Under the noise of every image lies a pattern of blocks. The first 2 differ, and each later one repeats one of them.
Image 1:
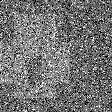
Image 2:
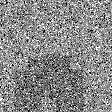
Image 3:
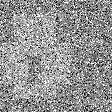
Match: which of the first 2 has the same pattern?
1
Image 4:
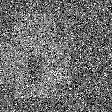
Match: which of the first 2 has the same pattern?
1
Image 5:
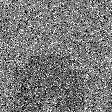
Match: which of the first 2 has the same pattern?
2
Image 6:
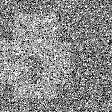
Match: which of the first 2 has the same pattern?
1
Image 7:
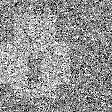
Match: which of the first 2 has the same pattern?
1
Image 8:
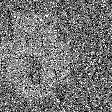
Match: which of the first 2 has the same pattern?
1
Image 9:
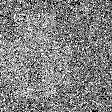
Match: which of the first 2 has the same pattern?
1
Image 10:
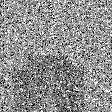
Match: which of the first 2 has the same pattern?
2
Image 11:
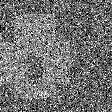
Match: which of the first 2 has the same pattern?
1
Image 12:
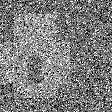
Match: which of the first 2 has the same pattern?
1
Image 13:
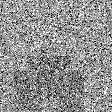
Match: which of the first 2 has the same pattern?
2
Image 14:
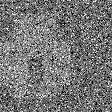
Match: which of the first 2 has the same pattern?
1
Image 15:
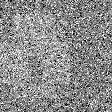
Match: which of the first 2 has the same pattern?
1
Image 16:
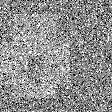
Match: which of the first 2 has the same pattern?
1
